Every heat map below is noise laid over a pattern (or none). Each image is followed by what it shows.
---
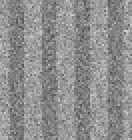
vertical stripes
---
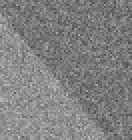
a sharp edge
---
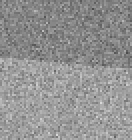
a sharp edge
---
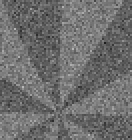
spokes from one point
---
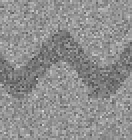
a wavy band
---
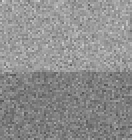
a sharp edge
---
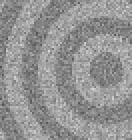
rings round one point
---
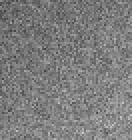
a smooth slope
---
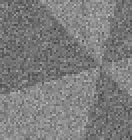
spokes from one point
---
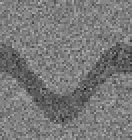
a wavy band
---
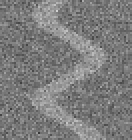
a wavy band
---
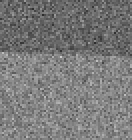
a sharp edge
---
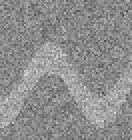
a wavy band
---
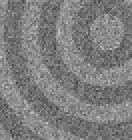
rings round one point
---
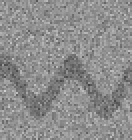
a wavy band
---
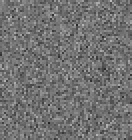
only noise
